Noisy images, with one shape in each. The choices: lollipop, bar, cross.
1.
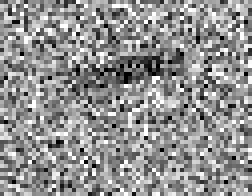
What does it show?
dark bar
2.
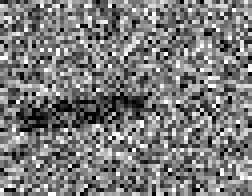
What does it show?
dark bar
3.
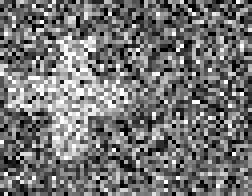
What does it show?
light cross
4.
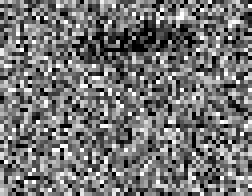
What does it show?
dark bar
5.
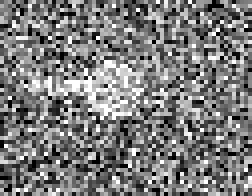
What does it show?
light lollipop
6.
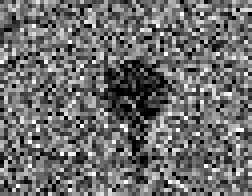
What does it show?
dark lollipop
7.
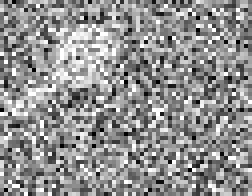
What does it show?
light lollipop
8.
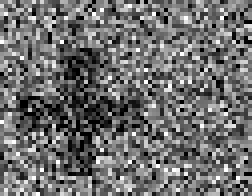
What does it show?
dark cross
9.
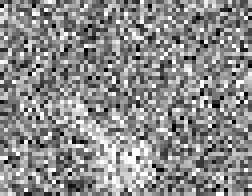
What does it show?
light lollipop
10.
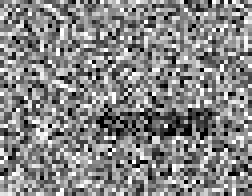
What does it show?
dark bar
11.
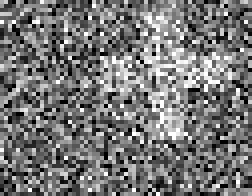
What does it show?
light cross
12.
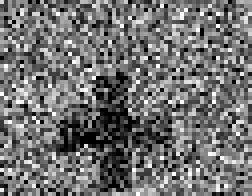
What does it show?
dark cross
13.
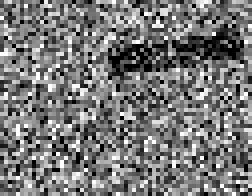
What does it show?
dark bar
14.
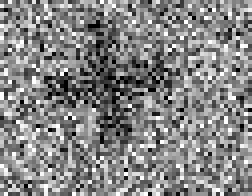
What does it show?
dark cross
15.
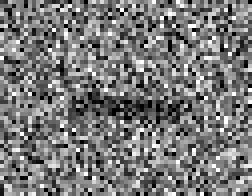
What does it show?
dark bar, centre
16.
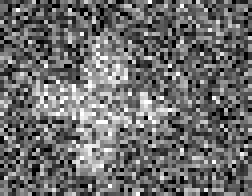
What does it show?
light cross
